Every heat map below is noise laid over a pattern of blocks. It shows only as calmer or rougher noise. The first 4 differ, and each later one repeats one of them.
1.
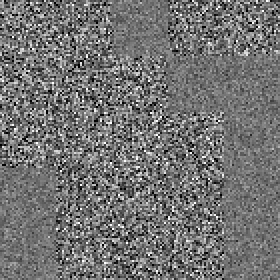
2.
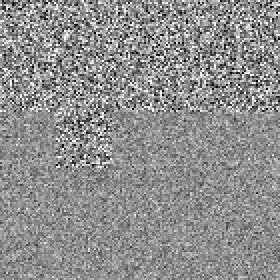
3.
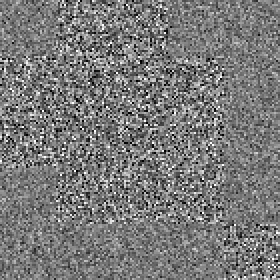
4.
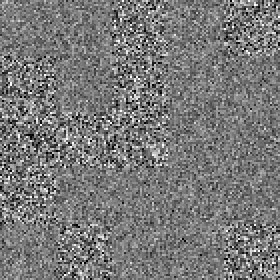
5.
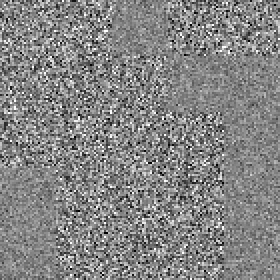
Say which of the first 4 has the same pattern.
1
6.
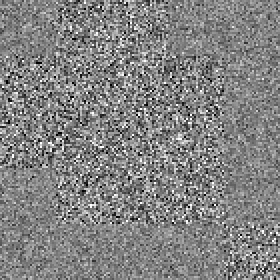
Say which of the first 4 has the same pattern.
3
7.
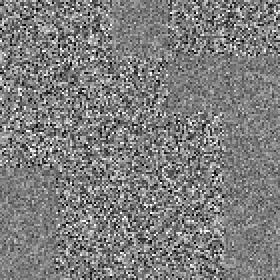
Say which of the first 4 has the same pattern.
1
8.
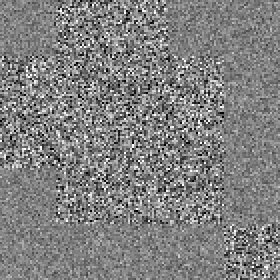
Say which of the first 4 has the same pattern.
3
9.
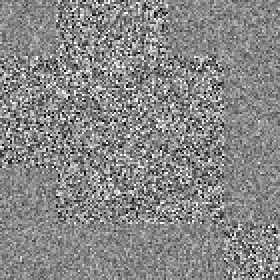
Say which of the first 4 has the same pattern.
3
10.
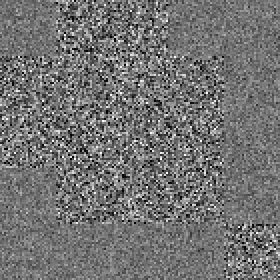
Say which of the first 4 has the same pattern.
3
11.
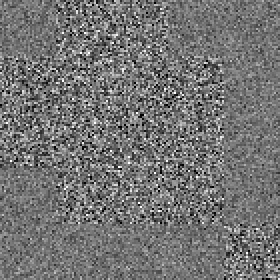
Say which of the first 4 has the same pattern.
3
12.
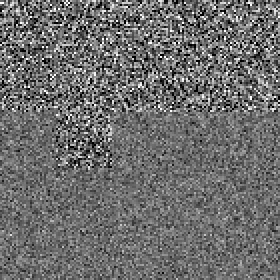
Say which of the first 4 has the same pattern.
2
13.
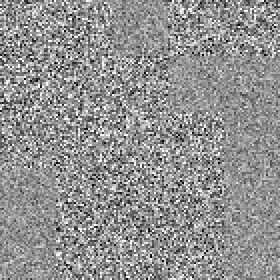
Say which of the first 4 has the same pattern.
1
